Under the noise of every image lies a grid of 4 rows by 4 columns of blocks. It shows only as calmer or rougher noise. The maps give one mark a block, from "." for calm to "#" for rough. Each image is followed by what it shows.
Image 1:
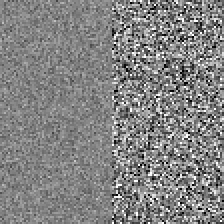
..##
..##
..##
..##
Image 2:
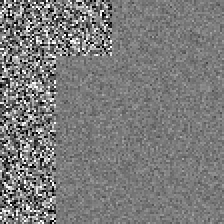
##..
#...
#...
#...
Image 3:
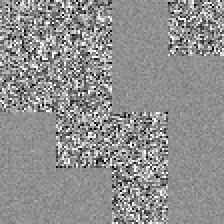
##.#
##..
.##.
..#.
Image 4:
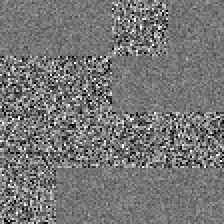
..#.
##..
####
#...
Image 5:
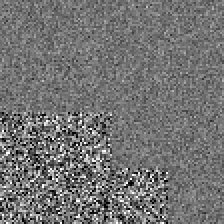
....
....
##..
###.
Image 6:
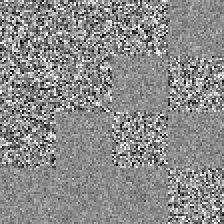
###.
##.#
#.#.
...#
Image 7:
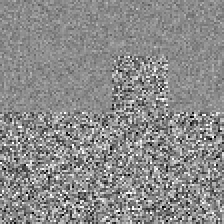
....
..#.
####
####
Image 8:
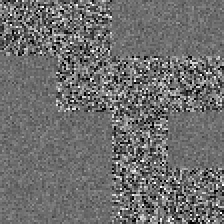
##..
.###
..#.
..##
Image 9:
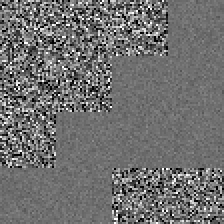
###.
##..
#...
..##
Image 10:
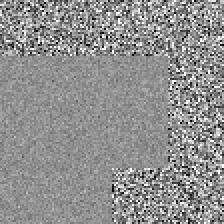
####
...#
...#
..##
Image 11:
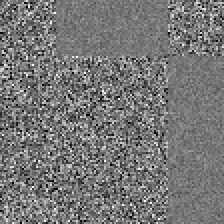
#..#
###.
###.
###.
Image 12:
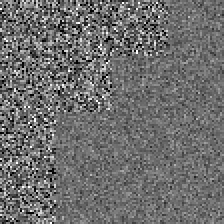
###.
##..
#...
#...
